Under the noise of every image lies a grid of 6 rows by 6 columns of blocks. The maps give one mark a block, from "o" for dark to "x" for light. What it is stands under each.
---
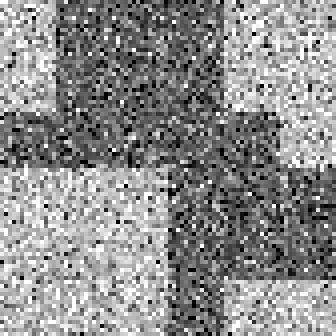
x o o o x x
x o o o x x
o o o o o x
x x x o o o
x x x o o o
x x x o x x
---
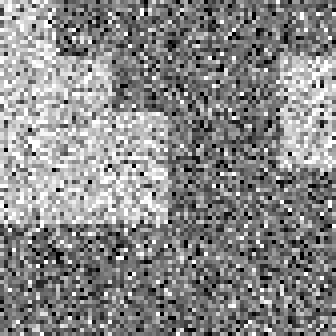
x o o o o o
x x o o o x
x x x o o x
x x x o o o
o o o o o o
o o o o o o
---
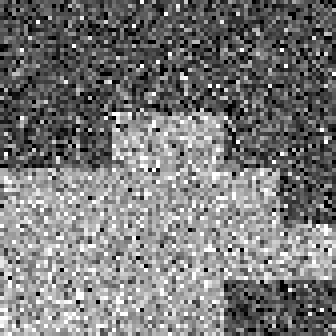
o o o o o o
o o o o o o
o o x x o o
x x x x x o
x x x x x x
x x x x o o
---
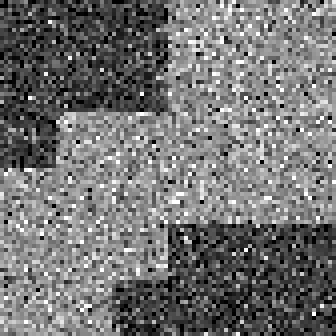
o o o x x x
o o o x x x
o x x x x x
x x x x x x
x x x o o o
x x o o o o
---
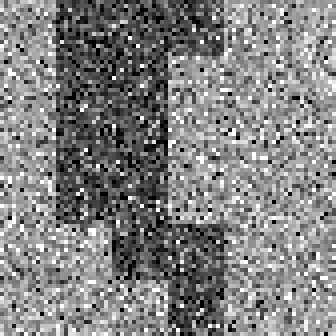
x o o o x x
x o o x x x
x o o x x x
x o o x x x
x x o o x x
x x x o x x
